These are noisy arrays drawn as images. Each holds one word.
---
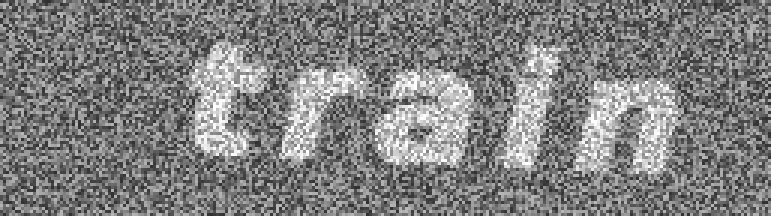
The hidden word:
train
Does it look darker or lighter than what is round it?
lighter
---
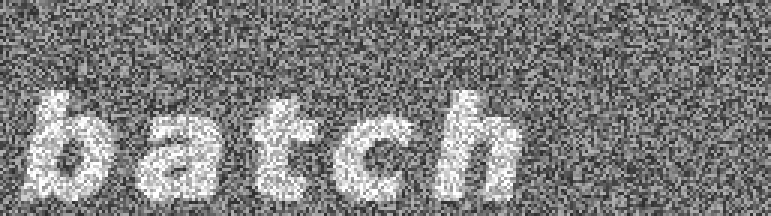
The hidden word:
batch
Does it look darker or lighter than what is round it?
lighter
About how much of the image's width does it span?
two thirds
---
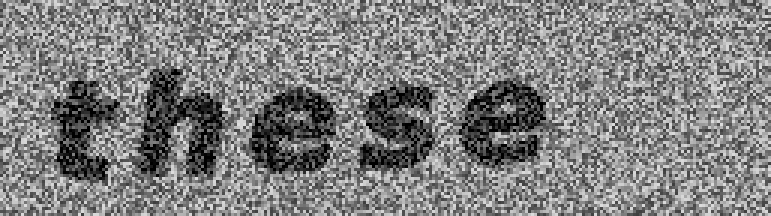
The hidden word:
these
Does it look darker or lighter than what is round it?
darker
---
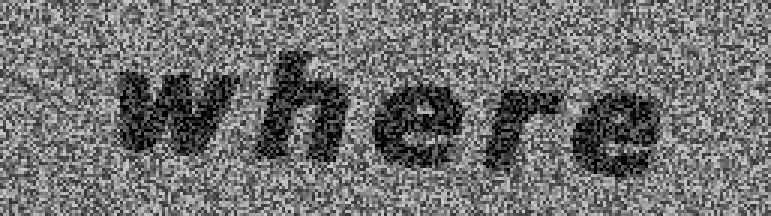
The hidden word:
where
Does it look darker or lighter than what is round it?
darker
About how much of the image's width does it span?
two thirds
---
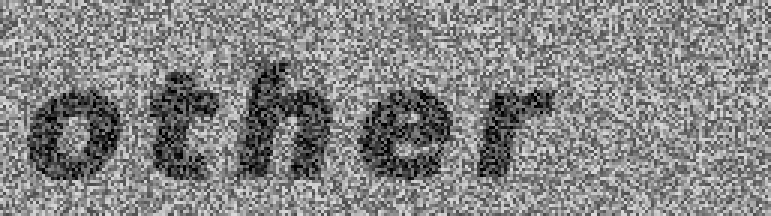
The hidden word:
other
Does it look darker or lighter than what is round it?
darker
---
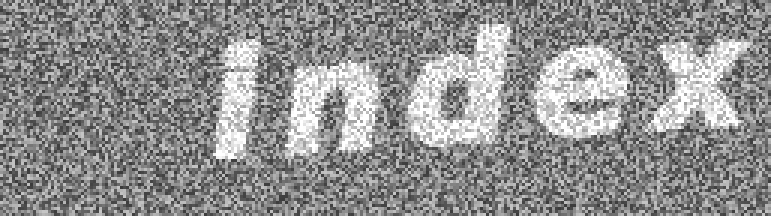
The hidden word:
index
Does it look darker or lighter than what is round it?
lighter
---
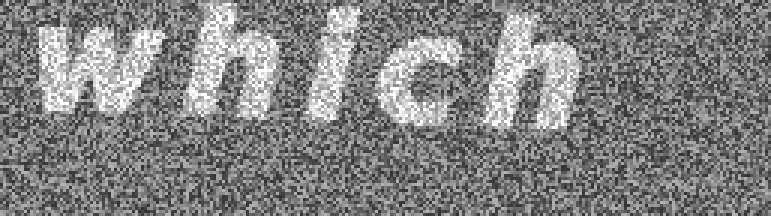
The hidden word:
which
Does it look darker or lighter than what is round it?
lighter
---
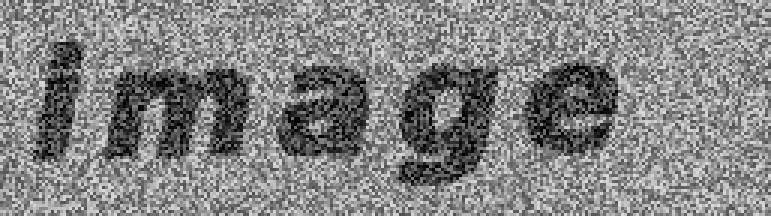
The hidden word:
image
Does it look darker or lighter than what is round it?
darker
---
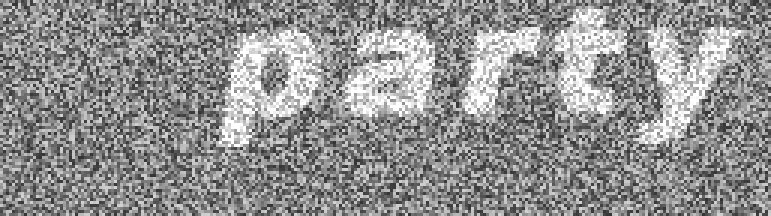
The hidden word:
party
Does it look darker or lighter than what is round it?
lighter
